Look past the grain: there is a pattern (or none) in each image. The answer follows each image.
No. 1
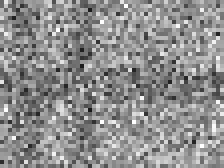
bands of rows crossing bands of columns
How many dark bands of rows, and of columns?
1 and 2
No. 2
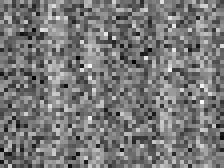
bands of columns
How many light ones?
4
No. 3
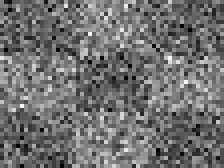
a checkerboard
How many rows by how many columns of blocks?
3 by 3
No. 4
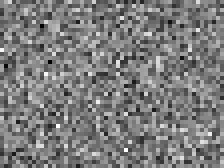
only noise
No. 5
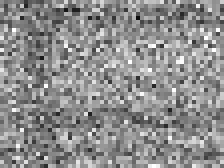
bands of rows crossing bands of columns
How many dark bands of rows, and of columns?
3 and 1
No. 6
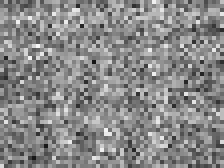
bands of rows crossing bands of columns
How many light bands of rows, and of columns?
3 and 3
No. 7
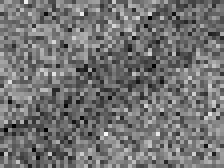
a diagonal band
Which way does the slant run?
bottom left to top right
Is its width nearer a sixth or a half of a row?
a half
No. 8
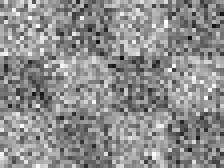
a checkerboard
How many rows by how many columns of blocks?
3 by 4
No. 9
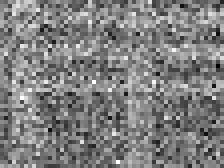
bands of rows crossing bands of columns
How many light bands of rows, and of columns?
3 and 2
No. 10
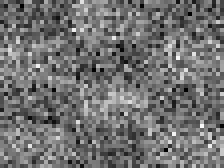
a checkerboard
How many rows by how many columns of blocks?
4 by 3
